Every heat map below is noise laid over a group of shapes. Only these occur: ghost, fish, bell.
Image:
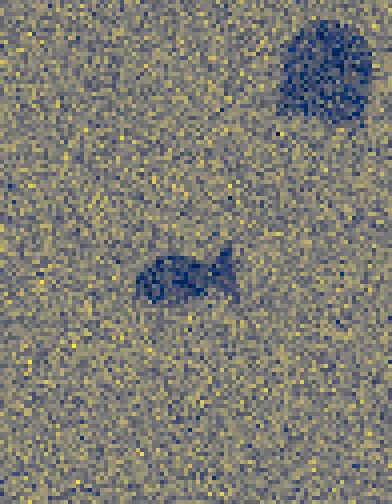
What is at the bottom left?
nothing
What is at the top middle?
nothing
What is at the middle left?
nothing
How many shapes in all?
2
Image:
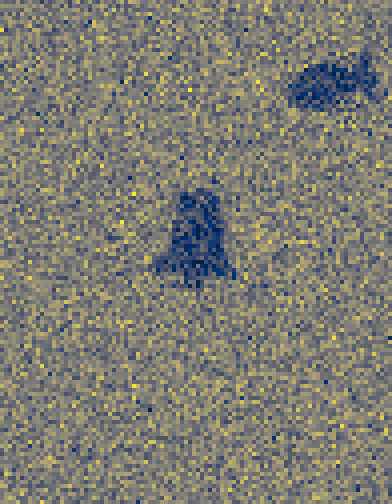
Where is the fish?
top right
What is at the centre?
bell
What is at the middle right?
nothing
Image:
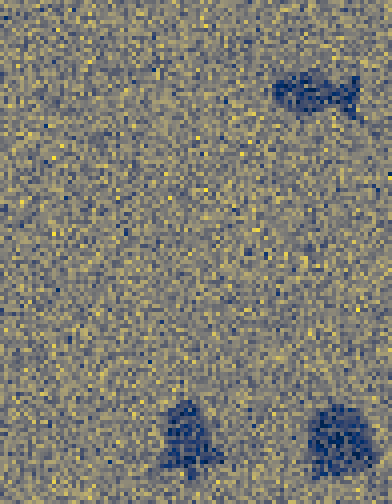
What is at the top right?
fish
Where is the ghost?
bottom right
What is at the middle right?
nothing
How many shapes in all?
3
